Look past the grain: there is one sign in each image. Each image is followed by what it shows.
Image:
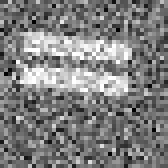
equals sign
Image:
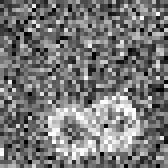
infinity sign
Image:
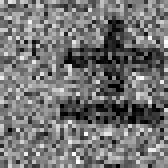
plus-minus sign
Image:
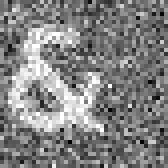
ampersand
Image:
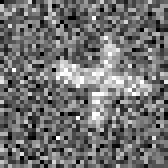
plus sign
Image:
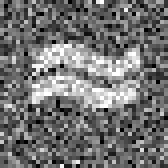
approximately sign
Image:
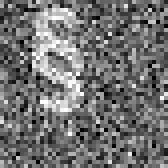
section sign
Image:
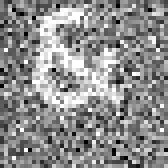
ampersand
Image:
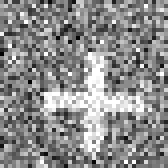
plus sign
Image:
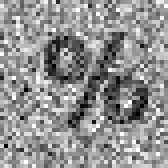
percent sign
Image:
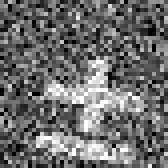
plus-minus sign
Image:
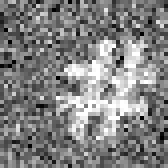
hash sign
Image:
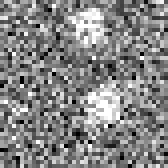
colon
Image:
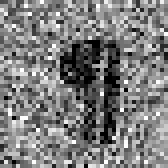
pilcrow
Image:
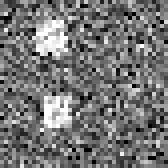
colon
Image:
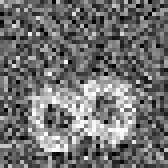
infinity sign
